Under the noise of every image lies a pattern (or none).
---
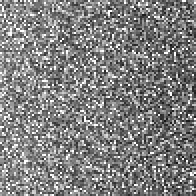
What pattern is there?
a smooth slope
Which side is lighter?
left
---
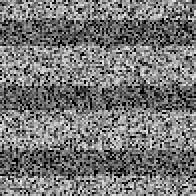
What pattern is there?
horizontal stripes
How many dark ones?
3
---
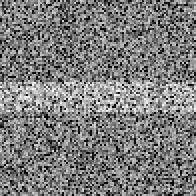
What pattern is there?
one horizontal stripe
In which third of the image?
middle
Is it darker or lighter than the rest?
lighter
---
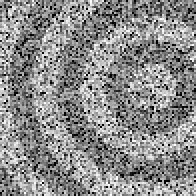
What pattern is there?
rings round one point
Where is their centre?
middle right
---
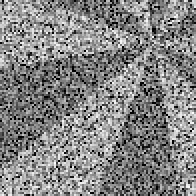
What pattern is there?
spokes from one point
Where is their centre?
top right
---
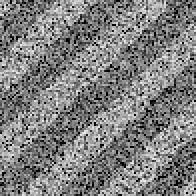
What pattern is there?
diagonal stripes
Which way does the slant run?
bottom left to top right
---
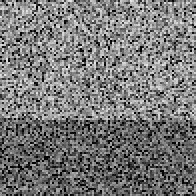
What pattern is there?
a sharp edge
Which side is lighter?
top
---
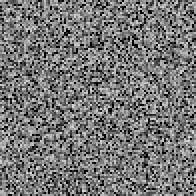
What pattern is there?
only noise
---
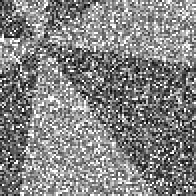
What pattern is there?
spokes from one point
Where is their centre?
top left
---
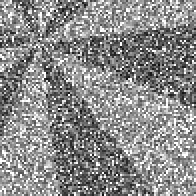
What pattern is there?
spokes from one point
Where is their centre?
top left
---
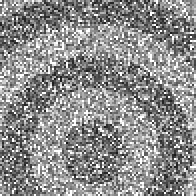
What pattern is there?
rings round one point
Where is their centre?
bottom middle
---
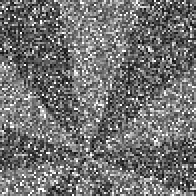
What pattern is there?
spokes from one point
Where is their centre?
bottom middle
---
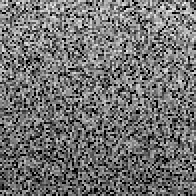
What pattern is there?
a smooth slope
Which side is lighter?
top
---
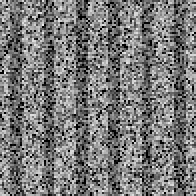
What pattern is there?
vertical stripes
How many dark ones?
6
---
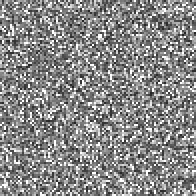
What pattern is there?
only noise
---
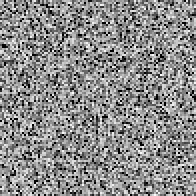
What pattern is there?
only noise
